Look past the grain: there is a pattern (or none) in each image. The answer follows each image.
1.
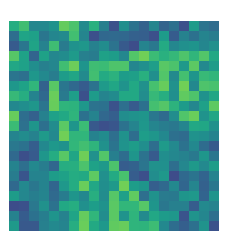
spokes from one point
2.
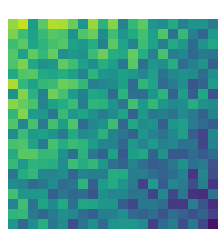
a smooth slope
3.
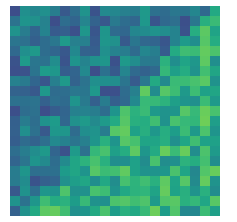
a sharp edge
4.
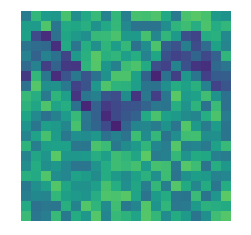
a wavy band
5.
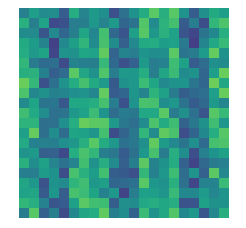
vertical stripes
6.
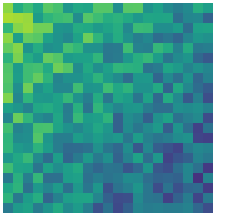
a smooth slope
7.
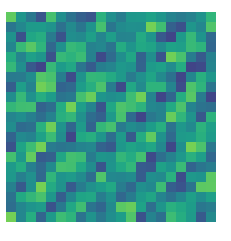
diagonal stripes
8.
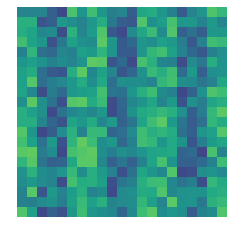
vertical stripes
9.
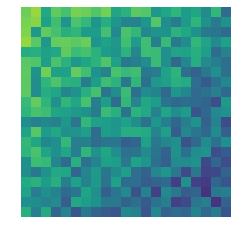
a smooth slope
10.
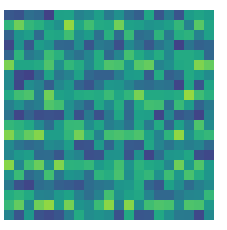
horizontal stripes
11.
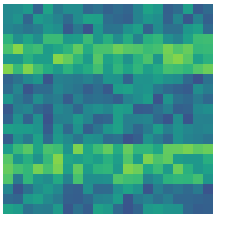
horizontal stripes
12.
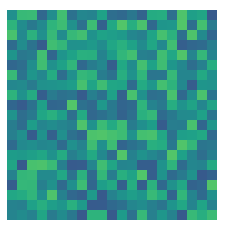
only noise
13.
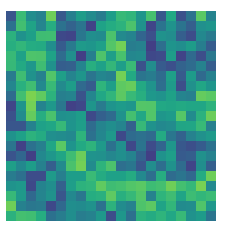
rings round one point
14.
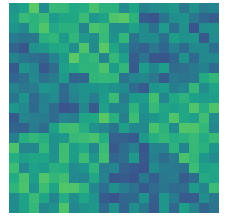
spokes from one point
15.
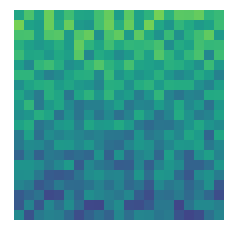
a smooth slope
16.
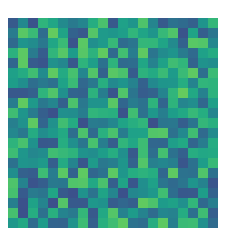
only noise
